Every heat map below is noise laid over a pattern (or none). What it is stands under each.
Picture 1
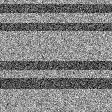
bands of rows
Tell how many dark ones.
4
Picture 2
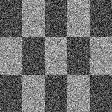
a checkerboard
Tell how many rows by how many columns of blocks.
3 by 5
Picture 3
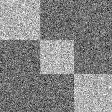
blocks along the diagonal
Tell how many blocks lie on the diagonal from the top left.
3
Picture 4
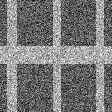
bands of rows crossing bands of columns
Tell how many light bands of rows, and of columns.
1 and 3
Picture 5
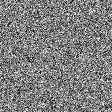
only noise
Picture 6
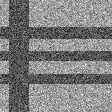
bands of rows crossing bands of columns
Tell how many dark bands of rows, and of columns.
3 and 1
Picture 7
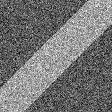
a diagonal band
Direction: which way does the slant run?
bottom left to top right
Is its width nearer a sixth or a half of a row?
a half
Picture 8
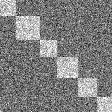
blocks along the diagonal
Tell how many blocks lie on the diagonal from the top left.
6
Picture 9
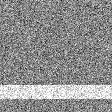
one band of rows
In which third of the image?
bottom
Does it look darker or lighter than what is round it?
lighter
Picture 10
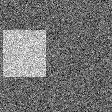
one block
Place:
middle left
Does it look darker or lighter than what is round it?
lighter
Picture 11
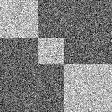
blocks along the diagonal
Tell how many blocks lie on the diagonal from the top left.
3
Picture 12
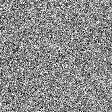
only noise
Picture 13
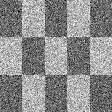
a checkerboard
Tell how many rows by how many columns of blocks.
3 by 5
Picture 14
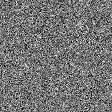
only noise
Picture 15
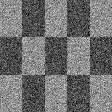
a checkerboard
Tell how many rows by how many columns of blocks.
3 by 5
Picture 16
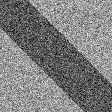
a diagonal band
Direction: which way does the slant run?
top left to bottom right
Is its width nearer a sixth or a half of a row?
a half
